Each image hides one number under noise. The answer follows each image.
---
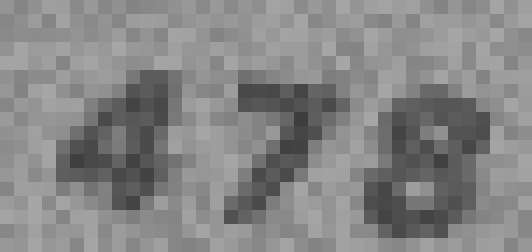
478
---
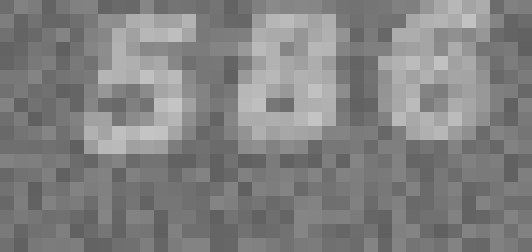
586
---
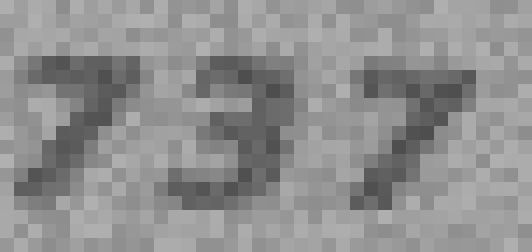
737
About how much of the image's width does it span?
nearly all
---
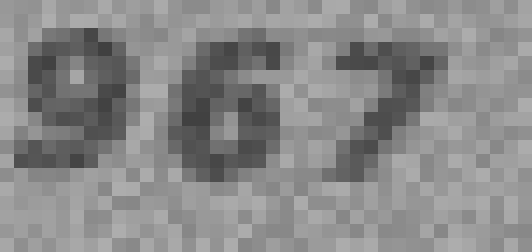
967
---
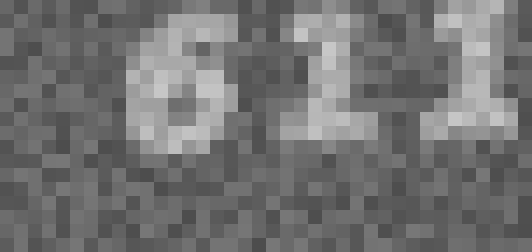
611
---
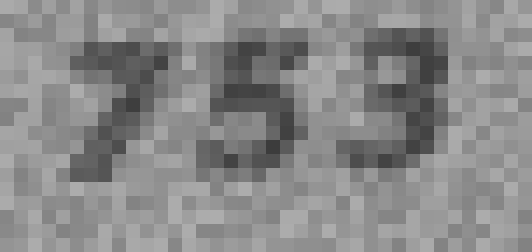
753
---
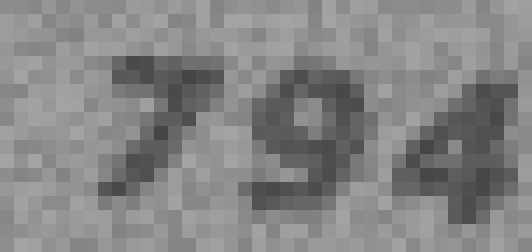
794
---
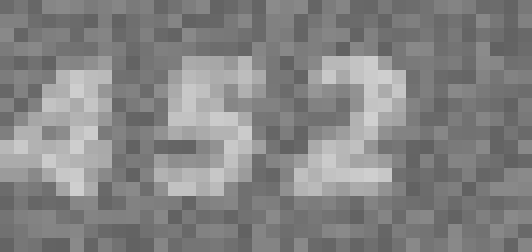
452
